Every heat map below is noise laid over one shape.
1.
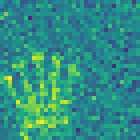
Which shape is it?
chess queen
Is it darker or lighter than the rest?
lighter
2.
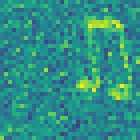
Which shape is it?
pair of musical notes
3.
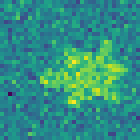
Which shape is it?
turtle
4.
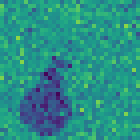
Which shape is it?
pear
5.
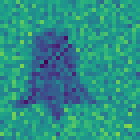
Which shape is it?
bell
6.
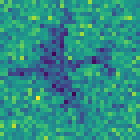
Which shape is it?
airplane
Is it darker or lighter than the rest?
darker
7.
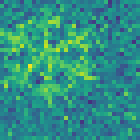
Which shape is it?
snowflake
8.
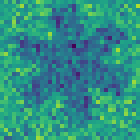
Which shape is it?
asterisk
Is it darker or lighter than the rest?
darker
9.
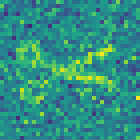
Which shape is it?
pair of scissors
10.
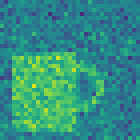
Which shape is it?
cup
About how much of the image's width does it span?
two thirds
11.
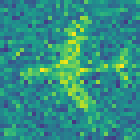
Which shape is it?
airplane
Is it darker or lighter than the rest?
lighter
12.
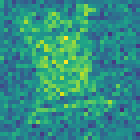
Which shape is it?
chess rook
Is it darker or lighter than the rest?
lighter
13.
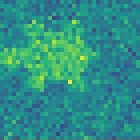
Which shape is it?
turtle
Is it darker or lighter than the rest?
lighter
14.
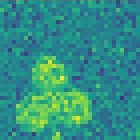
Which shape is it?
club
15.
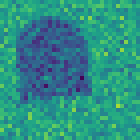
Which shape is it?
ghost
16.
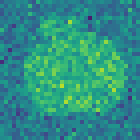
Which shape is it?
apple
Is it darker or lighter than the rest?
lighter
